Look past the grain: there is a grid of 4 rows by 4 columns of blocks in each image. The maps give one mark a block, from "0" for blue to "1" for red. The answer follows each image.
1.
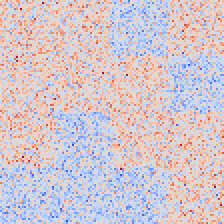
1101
1110
1011
0001
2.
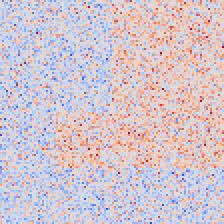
0011
0011
0111
0000
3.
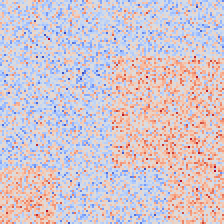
0000
0011
0011
1001
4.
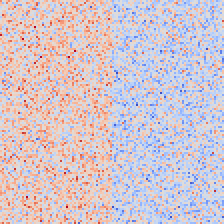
1100
1100
1100
1100
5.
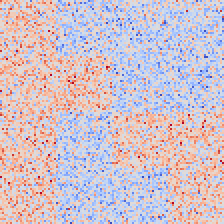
1000
1100
1011
1001
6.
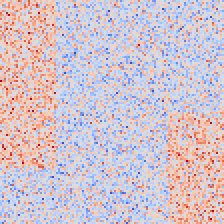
1000
1000
1001
0001
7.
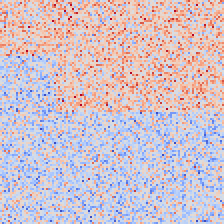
1111
0111
0000
0000
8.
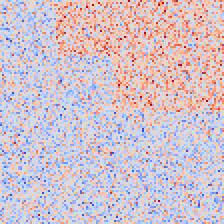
0111
0011
0000
0000
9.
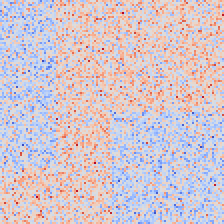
0111
0111
0100
1100
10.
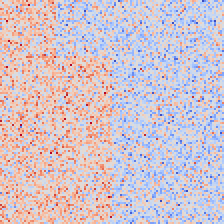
1000
1100
1100
1100
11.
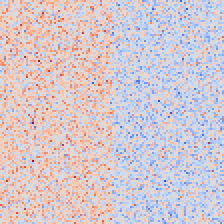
1100
1100
1100
1100
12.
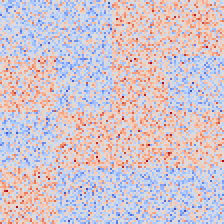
0011
1010
0111
1000
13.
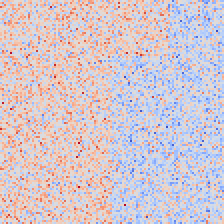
1110
1100
1100
1100
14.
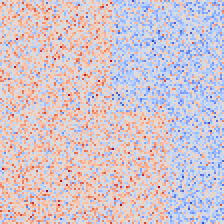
1100
1100
1110
1110
